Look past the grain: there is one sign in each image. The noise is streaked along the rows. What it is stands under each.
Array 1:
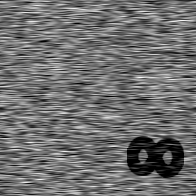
infinity sign
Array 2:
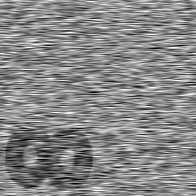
infinity sign
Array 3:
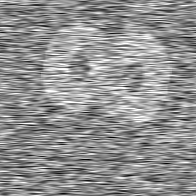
infinity sign
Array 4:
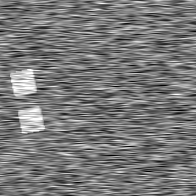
colon
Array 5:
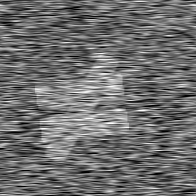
not-equal sign
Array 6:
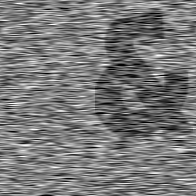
ampersand
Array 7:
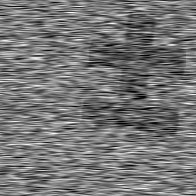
plus-minus sign
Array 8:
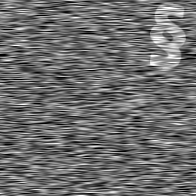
section sign
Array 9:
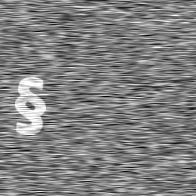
section sign
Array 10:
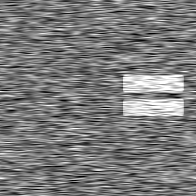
equals sign
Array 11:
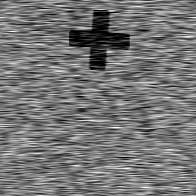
plus sign
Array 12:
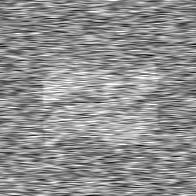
approximately sign
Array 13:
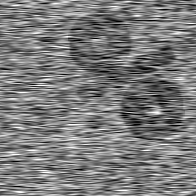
percent sign
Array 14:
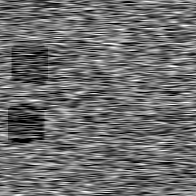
colon
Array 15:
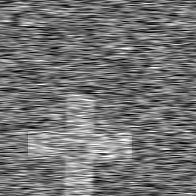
plus sign
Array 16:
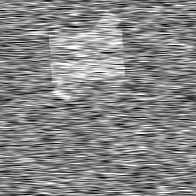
not-equal sign
